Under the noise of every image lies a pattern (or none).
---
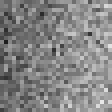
a smooth slope
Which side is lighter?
right
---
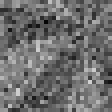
spokes from one point
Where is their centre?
top right
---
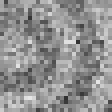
rings round one point
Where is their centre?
middle left
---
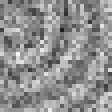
rings round one point
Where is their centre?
top left
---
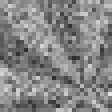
spokes from one point
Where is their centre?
bottom right
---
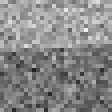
a sharp edge
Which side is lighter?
top
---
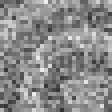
rings round one point
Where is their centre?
bottom right
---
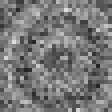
rings round one point
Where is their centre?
centre
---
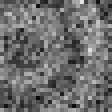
rings round one point
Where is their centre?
middle left
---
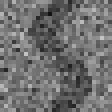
a wavy band
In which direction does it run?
top to bottom
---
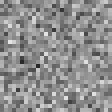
only noise
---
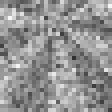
spokes from one point
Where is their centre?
top middle
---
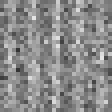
vertical stripes
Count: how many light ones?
5
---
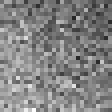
a smooth slope
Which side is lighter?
bottom left
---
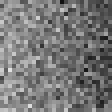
a smooth slope
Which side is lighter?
left
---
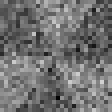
spokes from one point
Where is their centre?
centre
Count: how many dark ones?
3
